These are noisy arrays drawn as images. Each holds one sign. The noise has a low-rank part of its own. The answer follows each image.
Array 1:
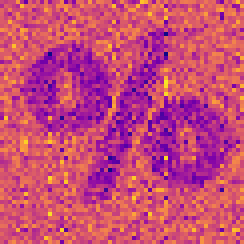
percent sign
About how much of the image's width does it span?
nearly all
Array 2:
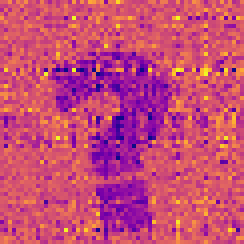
question mark
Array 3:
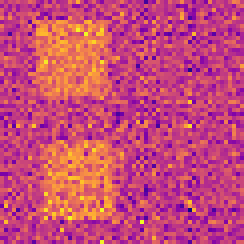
colon
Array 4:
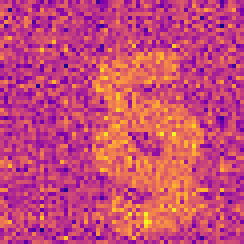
section sign
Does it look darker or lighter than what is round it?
lighter
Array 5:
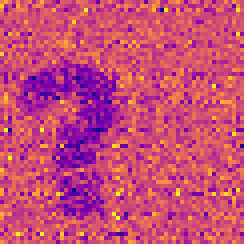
question mark
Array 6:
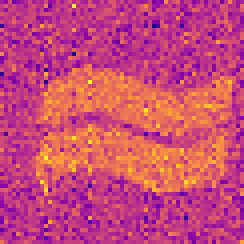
approximately sign
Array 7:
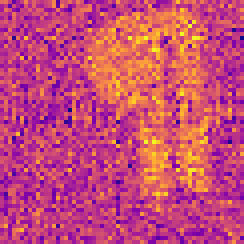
pilcrow
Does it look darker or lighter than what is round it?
lighter
